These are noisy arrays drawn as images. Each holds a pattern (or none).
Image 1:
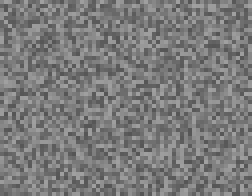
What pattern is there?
only noise
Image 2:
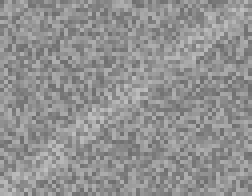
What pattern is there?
a diagonal band
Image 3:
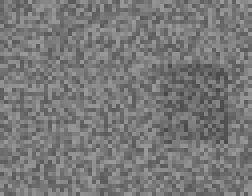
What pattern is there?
one block
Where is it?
middle right
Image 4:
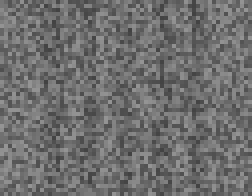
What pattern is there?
bands of columns
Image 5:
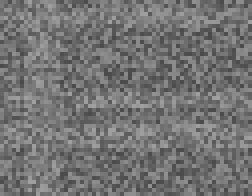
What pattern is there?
bands of rows crossing bands of columns
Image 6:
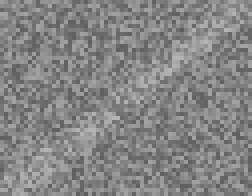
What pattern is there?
a diagonal band
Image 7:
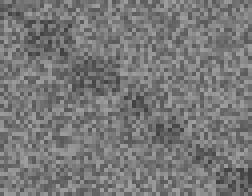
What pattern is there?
blocks along the diagonal
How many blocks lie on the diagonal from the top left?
7
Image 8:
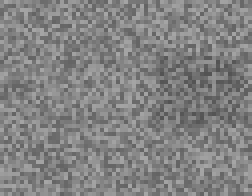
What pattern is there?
one block
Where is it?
middle right
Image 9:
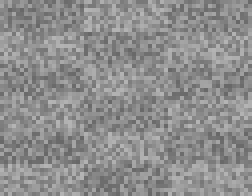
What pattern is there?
a checkerboard
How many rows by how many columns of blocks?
6 by 3
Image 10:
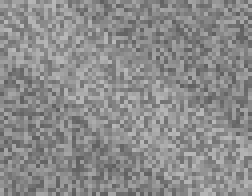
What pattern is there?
a diagonal band
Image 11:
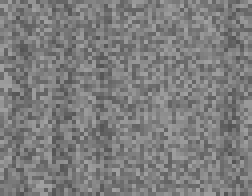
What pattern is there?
bands of columns
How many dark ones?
4
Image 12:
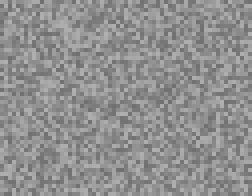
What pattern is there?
only noise
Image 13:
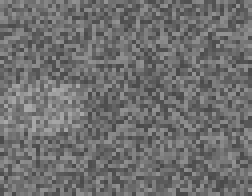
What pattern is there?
one block
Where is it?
middle left
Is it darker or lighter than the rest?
lighter
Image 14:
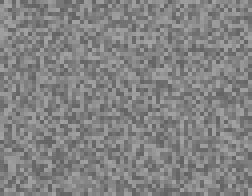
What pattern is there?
only noise
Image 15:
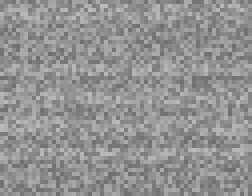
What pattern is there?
bands of rows
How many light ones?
5
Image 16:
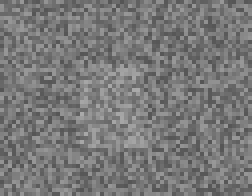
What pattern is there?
one block
